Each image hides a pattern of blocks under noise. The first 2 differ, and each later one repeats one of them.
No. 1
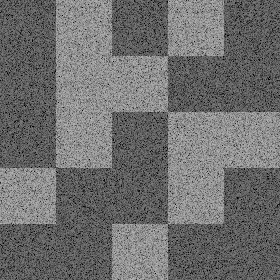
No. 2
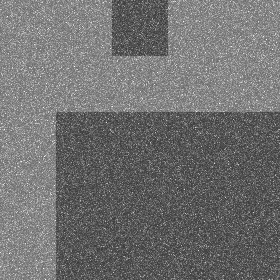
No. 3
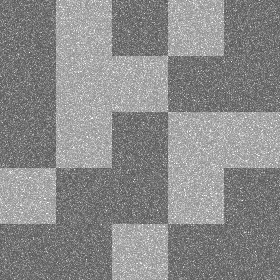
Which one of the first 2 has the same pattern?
1
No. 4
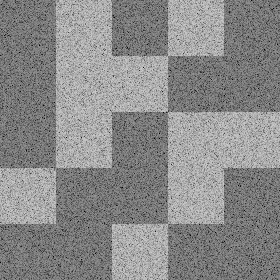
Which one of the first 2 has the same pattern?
1
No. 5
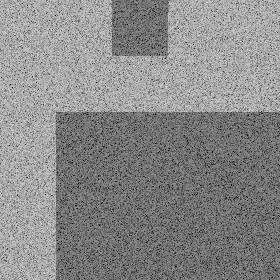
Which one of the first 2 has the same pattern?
2
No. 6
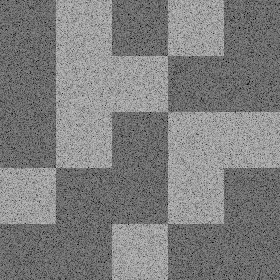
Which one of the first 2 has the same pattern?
1
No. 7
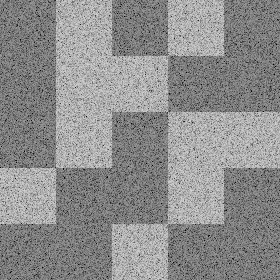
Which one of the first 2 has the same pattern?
1
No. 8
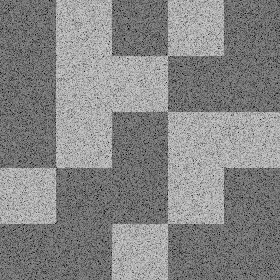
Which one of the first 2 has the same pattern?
1
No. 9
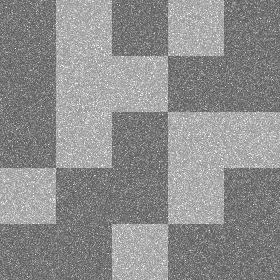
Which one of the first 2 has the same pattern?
1
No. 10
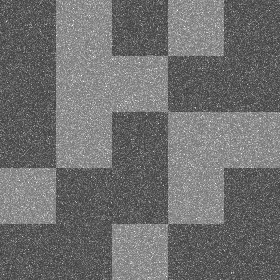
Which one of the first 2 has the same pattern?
1
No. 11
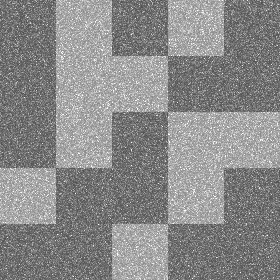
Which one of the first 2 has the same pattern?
1
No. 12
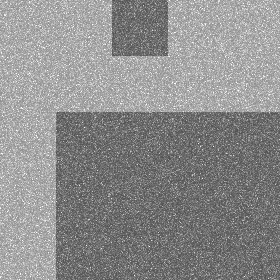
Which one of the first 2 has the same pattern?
2
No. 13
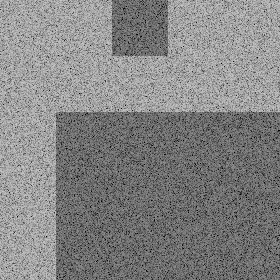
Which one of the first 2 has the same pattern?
2
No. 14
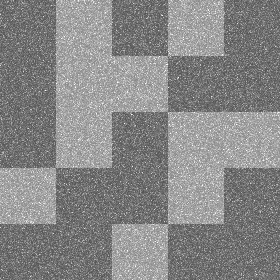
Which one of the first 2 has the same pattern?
1
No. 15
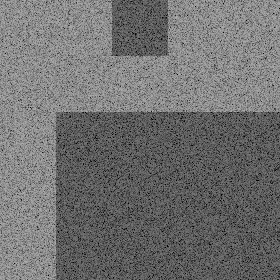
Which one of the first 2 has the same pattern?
2
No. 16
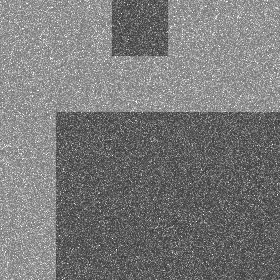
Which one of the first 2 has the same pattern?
2
